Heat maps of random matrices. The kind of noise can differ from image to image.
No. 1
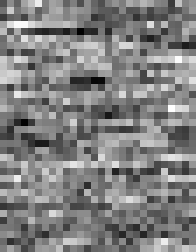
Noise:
streaked along the rows
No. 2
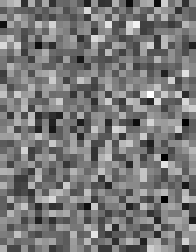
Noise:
low rank plus noise
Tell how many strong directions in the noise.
one
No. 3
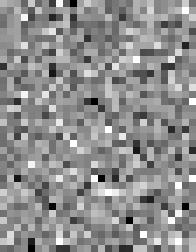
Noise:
heavy tails
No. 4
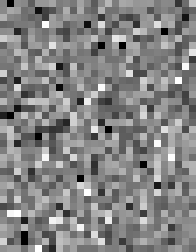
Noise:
heavy tails
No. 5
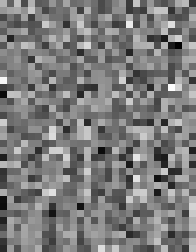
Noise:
low rank plus noise
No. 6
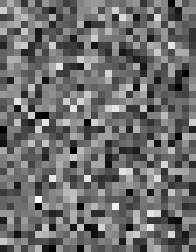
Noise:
independent entries
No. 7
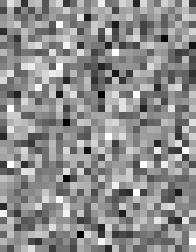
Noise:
low rank plus noise
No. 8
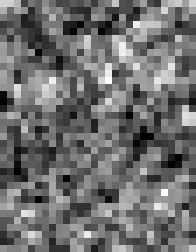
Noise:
blotchy
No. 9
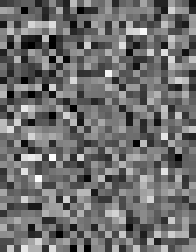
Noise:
low rank plus noise
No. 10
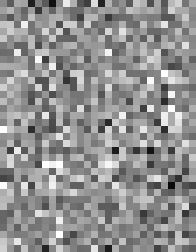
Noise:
low rank plus noise
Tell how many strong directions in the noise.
five to eight
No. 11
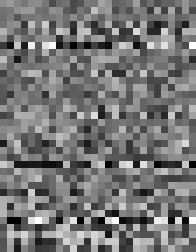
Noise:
rows of uneven size
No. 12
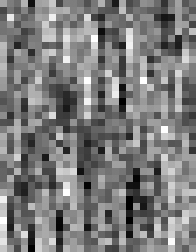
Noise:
streaked along the columns
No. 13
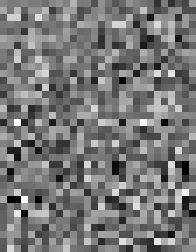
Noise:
low rank plus noise
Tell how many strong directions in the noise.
three or four
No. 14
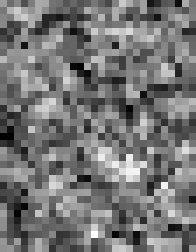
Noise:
blotchy
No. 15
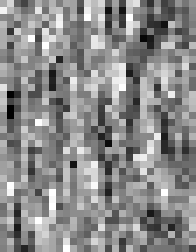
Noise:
streaked along the columns
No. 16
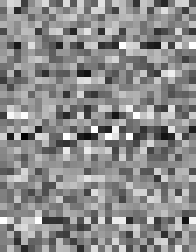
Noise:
rows of uneven size
